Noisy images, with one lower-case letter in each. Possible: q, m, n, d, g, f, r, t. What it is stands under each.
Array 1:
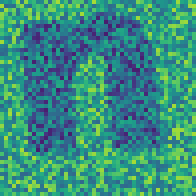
n
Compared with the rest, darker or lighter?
darker
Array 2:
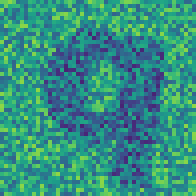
q
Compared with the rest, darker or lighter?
darker
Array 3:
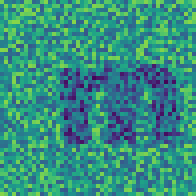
m
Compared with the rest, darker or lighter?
darker
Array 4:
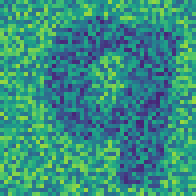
q
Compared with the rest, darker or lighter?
darker
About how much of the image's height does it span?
nearly all
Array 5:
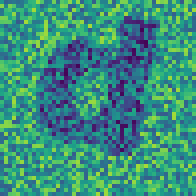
d
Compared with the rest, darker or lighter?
darker
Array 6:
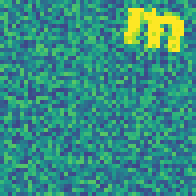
m
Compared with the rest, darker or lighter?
lighter
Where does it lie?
top right
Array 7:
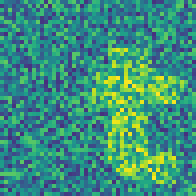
t
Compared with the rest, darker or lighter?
lighter
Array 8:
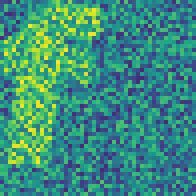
f
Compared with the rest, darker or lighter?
lighter
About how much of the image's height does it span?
nearly all
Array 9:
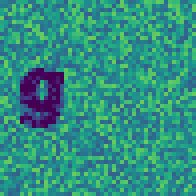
g
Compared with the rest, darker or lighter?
darker
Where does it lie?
middle left
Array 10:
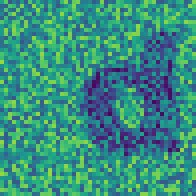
d
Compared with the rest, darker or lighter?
darker
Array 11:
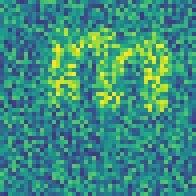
m
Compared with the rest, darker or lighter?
lighter
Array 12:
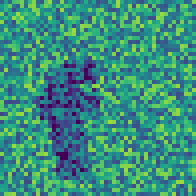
f
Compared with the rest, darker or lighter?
darker
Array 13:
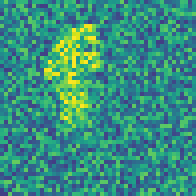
f
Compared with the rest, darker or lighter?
lighter
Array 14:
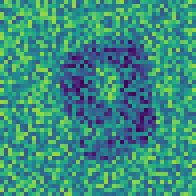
g
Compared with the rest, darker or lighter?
darker
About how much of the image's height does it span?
two thirds
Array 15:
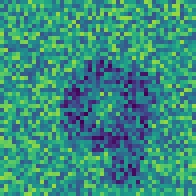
q
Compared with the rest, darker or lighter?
darker
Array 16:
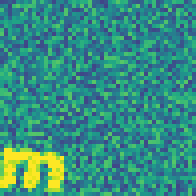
m
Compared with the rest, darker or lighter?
lighter
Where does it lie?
bottom left
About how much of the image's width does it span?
a third
